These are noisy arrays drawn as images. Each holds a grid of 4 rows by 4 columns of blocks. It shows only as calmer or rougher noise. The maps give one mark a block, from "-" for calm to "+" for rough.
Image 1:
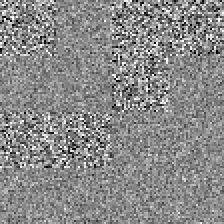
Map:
+ - + +
- - + -
+ + - -
- - - -
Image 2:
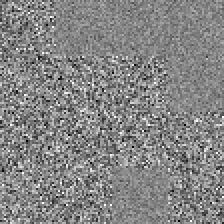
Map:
+ - - -
+ + + -
+ + + +
+ + - +
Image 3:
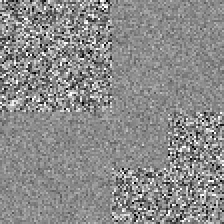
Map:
+ + - -
+ + - -
- - - +
- - + +
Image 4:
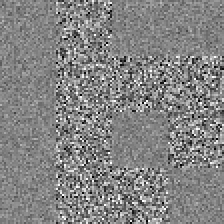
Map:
- + - -
- + + +
- + - +
- + + -
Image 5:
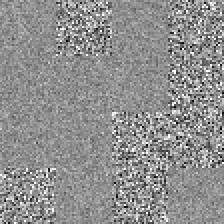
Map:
- + - +
- - - +
- - + +
+ - + -
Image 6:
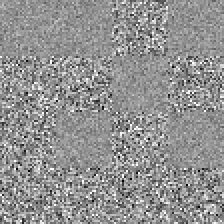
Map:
- - + -
+ + - +
+ - + -
+ + + +
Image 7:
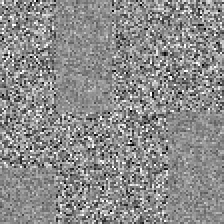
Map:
+ - + +
+ - + +
+ + + -
- + + -
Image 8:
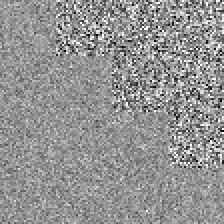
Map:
- + + +
- - + +
- - - +
- - - -
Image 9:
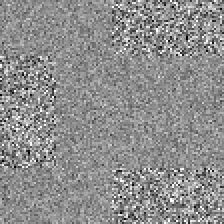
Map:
- - + +
+ - - -
+ - - -
- - + +
